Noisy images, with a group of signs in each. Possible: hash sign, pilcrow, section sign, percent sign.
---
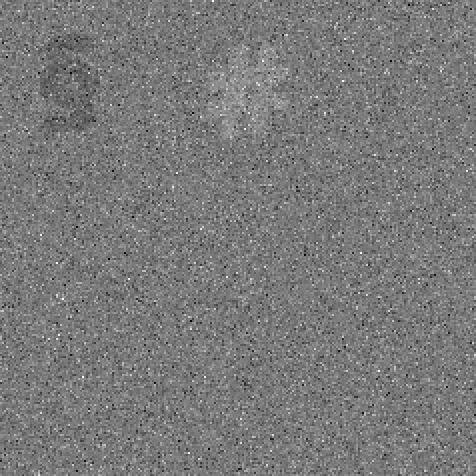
top left: dark section sign; top middle: light hash sign
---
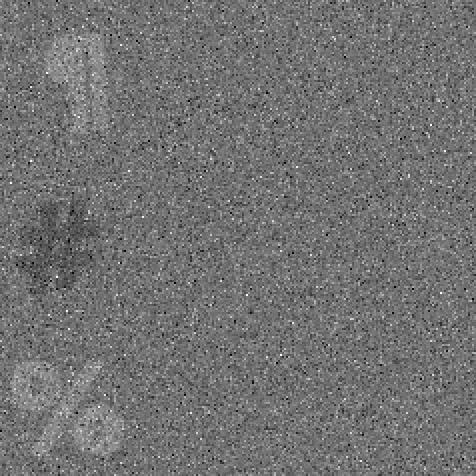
top left: light pilcrow; middle left: dark hash sign; bottom left: light percent sign
